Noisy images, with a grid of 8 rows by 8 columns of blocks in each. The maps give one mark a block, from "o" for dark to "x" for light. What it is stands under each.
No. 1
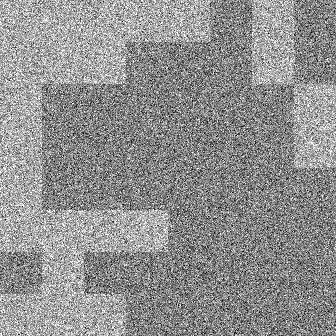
xxxxxoxo
xxxoooxo
xoooooox
xoooooox
xooooooo
xxxxoooo
oxoooooo
xxxooooo
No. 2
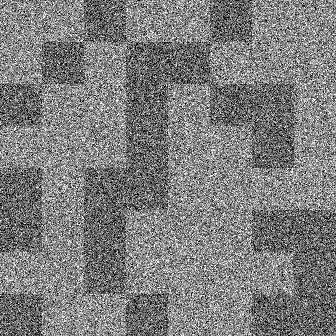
xxoxxoxx
xoxooxxx
oxxoxoox
xxxoxxox
oxooxxxx
oxoxxxoo
xxoxxxxo
oxxoxxoo
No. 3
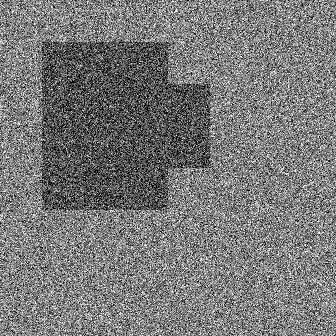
xxxxxxxx
xoooxxxx
xooooxxx
xooooxxx
xoooxxxx
xxxxxxxx
xxxxxxxx
xxxxxxxx
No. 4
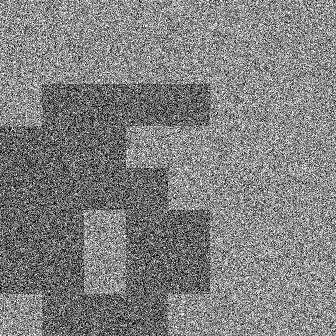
xxxxxxxx
xxxxxxxx
xooooxxx
oooxxxxx
ooooxxxx
ooxooxxx
ooxooxxx
xoooxxxx
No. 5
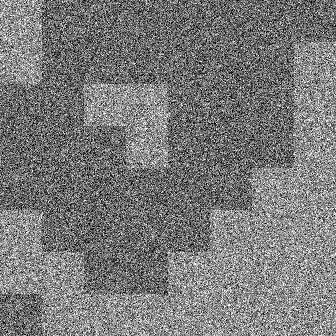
xooooooo
xoooooox
ooxxooox
oooxooox
ooooooxx
xooooxxx
xxooxxxx
oxxxxxxx
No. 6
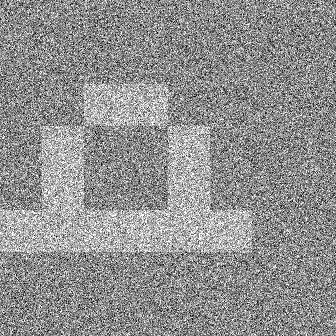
oooooooo
oooooooo
ooxxoooo
oxooxooo
oxooxooo
xxxxxxoo
oooooooo
oooooooo
